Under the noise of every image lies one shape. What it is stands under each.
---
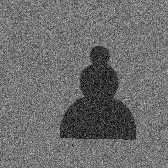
dark chess pawn
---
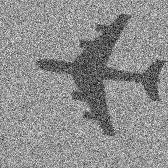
dark airplane
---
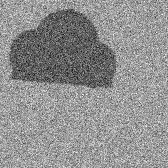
dark cloud
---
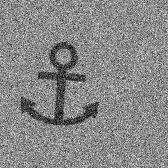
dark anchor
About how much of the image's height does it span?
half
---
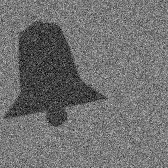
dark bell
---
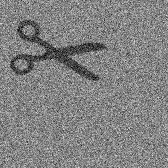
dark pair of scissors
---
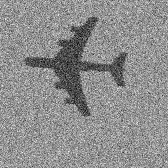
dark airplane
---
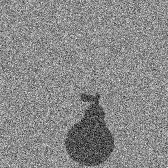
dark pear, bottom middle
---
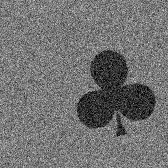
dark club
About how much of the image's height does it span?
half
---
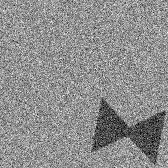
dark bow tie, bottom right
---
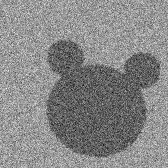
dark bear's head
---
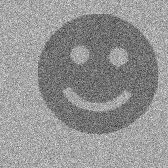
dark smiling face
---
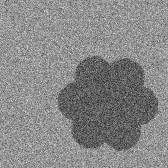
dark flower
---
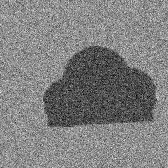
dark cloud
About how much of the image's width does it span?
two thirds
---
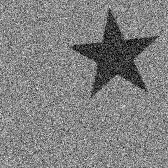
dark star
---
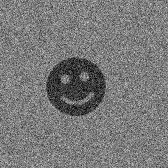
dark smiling face, centre
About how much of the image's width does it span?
a third
